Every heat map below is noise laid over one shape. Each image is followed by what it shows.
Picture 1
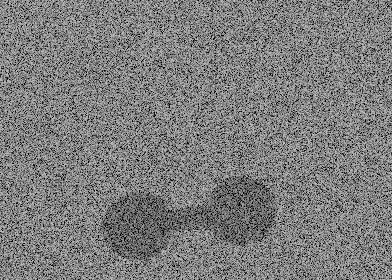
dark dumbbell, bottom middle
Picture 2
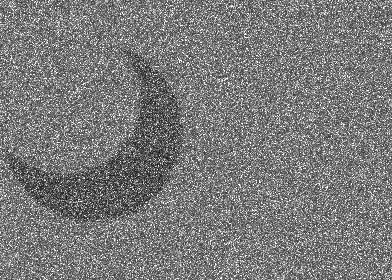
dark crescent
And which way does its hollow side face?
up and left
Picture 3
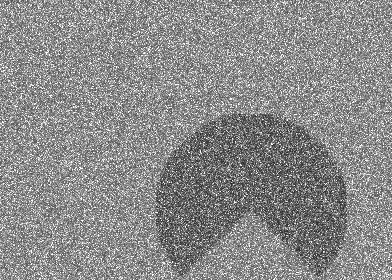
dark disc with a wedge cut out
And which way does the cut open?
down
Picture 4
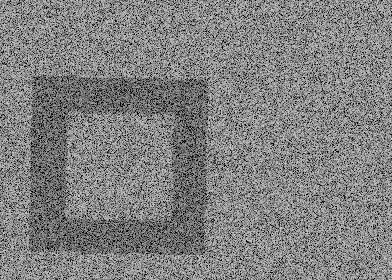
dark square frame
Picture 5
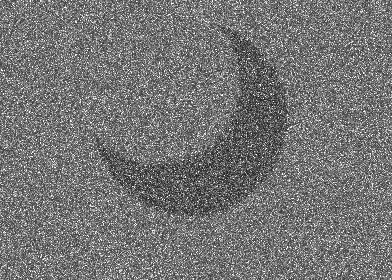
dark crescent
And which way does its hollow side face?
up and left
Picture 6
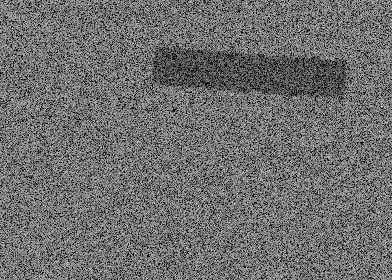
dark bar
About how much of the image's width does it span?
half
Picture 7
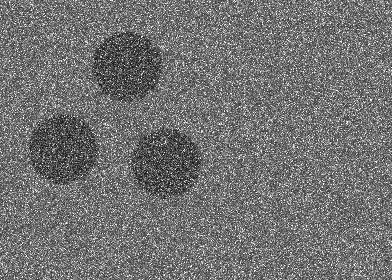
dark three dots
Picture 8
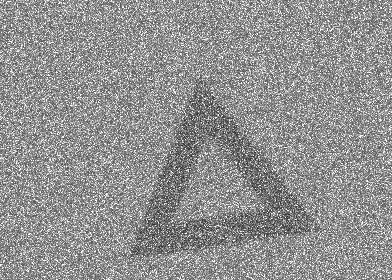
dark triangle frame
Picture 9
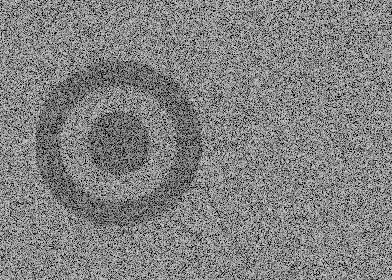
dark bullseye
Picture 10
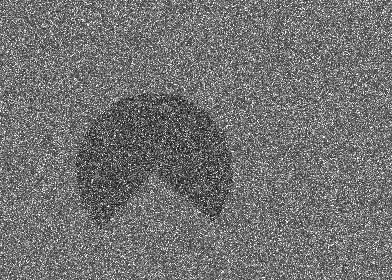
dark disc with a wedge cut out
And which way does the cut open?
down
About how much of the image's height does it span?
half
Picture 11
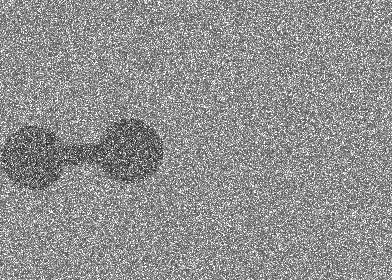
dark dumbbell, middle left
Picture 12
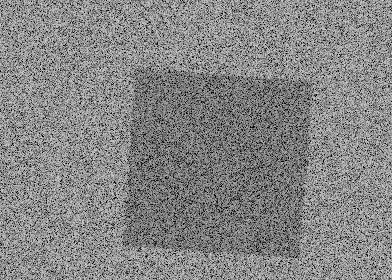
dark square
